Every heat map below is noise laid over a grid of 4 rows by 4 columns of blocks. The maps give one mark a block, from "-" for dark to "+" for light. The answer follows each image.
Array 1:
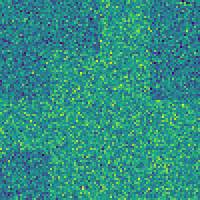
- - + -
- + + -
+ + + +
- + + +
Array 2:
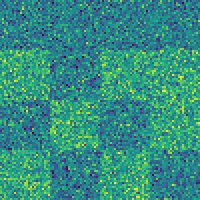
- - - -
+ - + +
- + - +
+ - + -
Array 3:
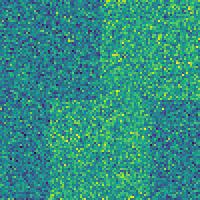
- - + +
- - + +
- + + -
- + + -
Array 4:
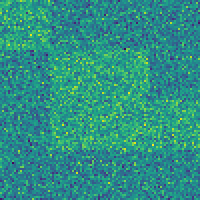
+ - - -
- + + -
- + + +
- - - -
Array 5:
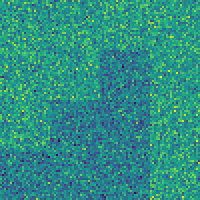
+ + + +
+ + - +
+ - - +
- - - +
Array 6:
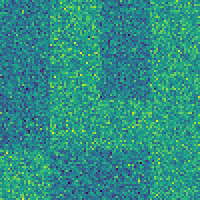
- + - +
- + - +
- + + +
+ - - +
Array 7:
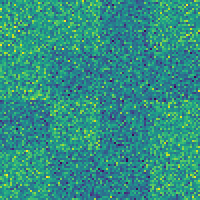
+ + - +
+ - - -
- + - +
+ - - +
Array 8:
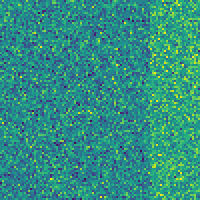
- - - +
- - - +
- - - +
- - - +
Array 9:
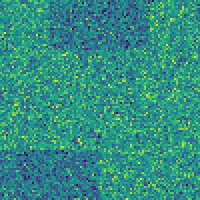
+ - - +
+ + + +
+ + + +
- - + +
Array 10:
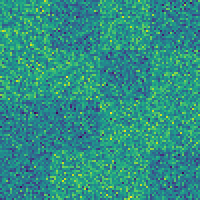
+ - + -
+ + - +
- - + +
- + + -
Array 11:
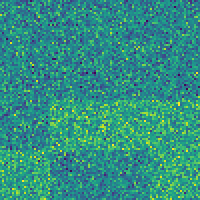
- - - -
- - - -
- + + +
+ - - +
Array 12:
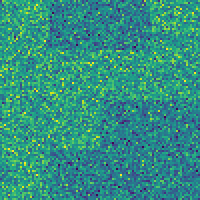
+ - - +
+ + + +
+ + - -
+ - - -
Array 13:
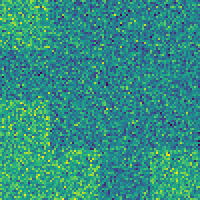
+ - - -
- - - -
+ - - -
+ + - +
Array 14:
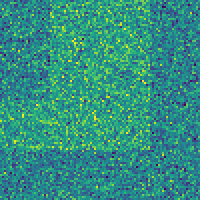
- + + -
- + + -
+ + + -
- - - -
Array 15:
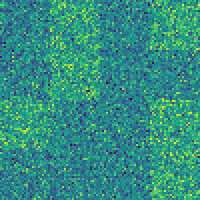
- + - +
- + - -
+ - - +
- - - +
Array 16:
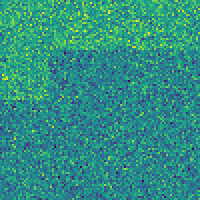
+ + + +
+ - - -
- - - -
- - - -
